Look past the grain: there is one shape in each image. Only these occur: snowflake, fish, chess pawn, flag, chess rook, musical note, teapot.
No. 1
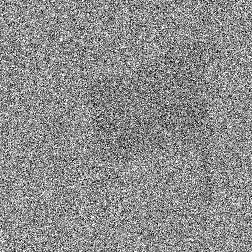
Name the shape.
flag
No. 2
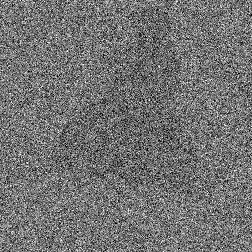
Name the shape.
chess pawn
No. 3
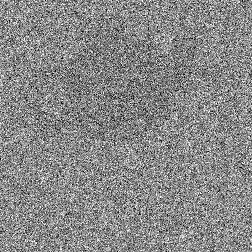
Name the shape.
teapot
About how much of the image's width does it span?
two thirds
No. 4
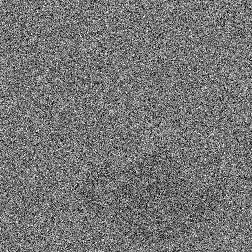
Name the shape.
teapot
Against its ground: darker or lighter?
darker
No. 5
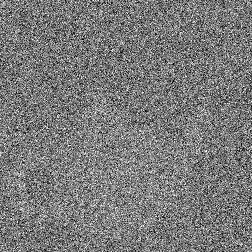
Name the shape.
teapot
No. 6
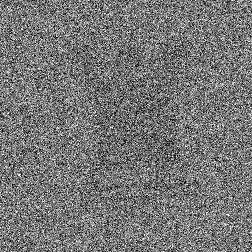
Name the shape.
chess rook
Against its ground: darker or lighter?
darker
